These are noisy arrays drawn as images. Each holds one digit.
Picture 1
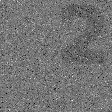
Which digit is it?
2
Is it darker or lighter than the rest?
darker
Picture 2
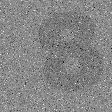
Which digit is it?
8
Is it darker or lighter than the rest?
darker
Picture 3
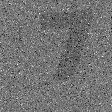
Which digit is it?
7
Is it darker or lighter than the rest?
darker
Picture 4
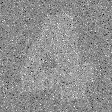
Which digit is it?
4
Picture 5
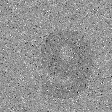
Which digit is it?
9
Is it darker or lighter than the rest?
darker
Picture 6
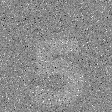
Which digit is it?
5
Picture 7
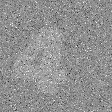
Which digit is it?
4
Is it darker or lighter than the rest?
lighter
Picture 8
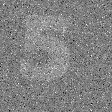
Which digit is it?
5
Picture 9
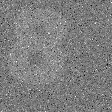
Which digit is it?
8
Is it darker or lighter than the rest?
lighter
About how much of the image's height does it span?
two thirds
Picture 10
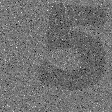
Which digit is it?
5
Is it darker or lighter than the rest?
darker
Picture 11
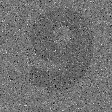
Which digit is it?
9
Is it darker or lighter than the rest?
darker
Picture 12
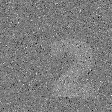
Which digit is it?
2
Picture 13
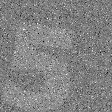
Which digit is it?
5
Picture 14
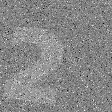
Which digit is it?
2
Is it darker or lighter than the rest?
lighter
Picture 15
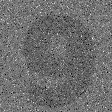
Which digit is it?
9
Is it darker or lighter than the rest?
darker
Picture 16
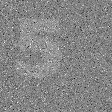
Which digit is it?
5
